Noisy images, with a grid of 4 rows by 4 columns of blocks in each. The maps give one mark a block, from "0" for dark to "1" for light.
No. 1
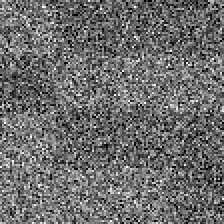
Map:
1 0 0 0
0 1 1 1
1 0 0 0
1 1 1 0
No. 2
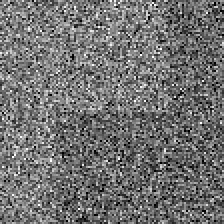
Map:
1 1 1 0
1 1 1 0
1 0 0 0
1 0 0 0
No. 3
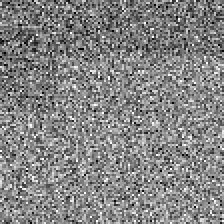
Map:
0 0 0 0
0 1 1 1
1 1 1 1
1 1 1 1
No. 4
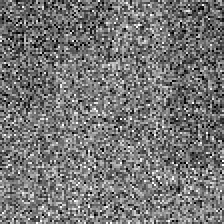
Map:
0 0 1 0
0 1 1 0
1 1 1 0
1 1 1 1
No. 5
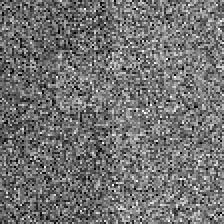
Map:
0 0 1 1
0 1 1 1
0 0 1 1
0 0 1 1
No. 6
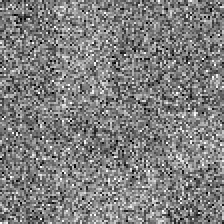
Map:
0 1 0 0
0 1 0 0
0 0 0 1
0 1 1 0
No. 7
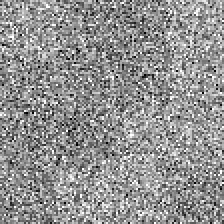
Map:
1 0 0 1
0 0 0 1
0 0 1 1
0 1 1 0
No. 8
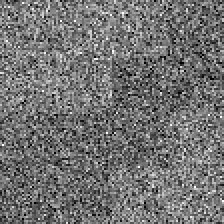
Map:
1 1 1 0
1 1 0 0
0 0 0 1
0 0 1 1
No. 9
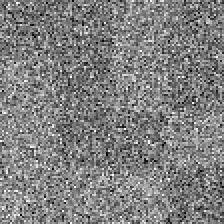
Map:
0 0 1 0
1 0 1 0
1 0 0 1
1 1 1 0
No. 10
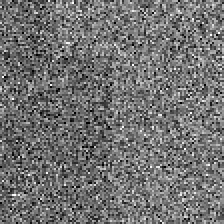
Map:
0 1 1 1
0 0 1 1
0 0 1 1
0 0 1 1
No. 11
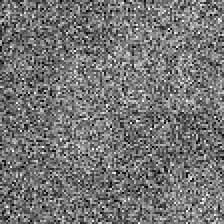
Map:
0 0 1 1
0 1 1 1
0 1 0 0
0 0 0 1
